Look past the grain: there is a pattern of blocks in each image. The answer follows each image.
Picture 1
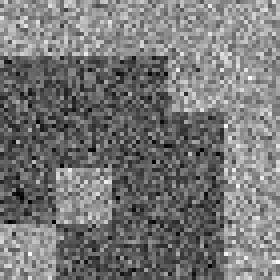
mirrored about the diagonal from the bottom left
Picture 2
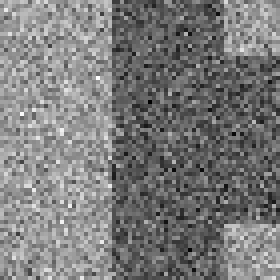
top and bottom mirror each other
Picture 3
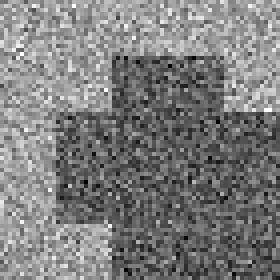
mirrored about the diagonal from the top left
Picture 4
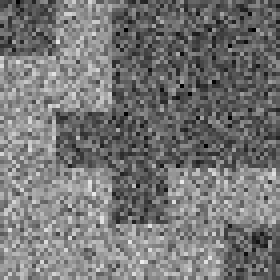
mirrored about the diagonal from the bottom left
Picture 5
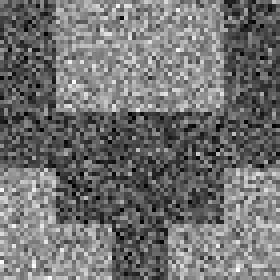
left and right mirror each other
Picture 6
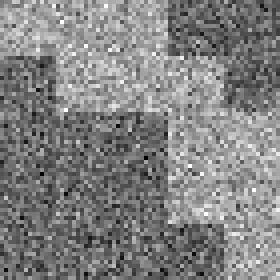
mirrored about the diagonal from the bottom left
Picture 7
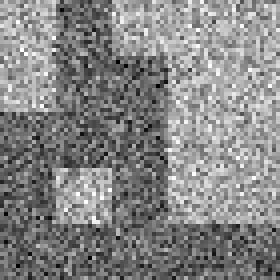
no symmetry
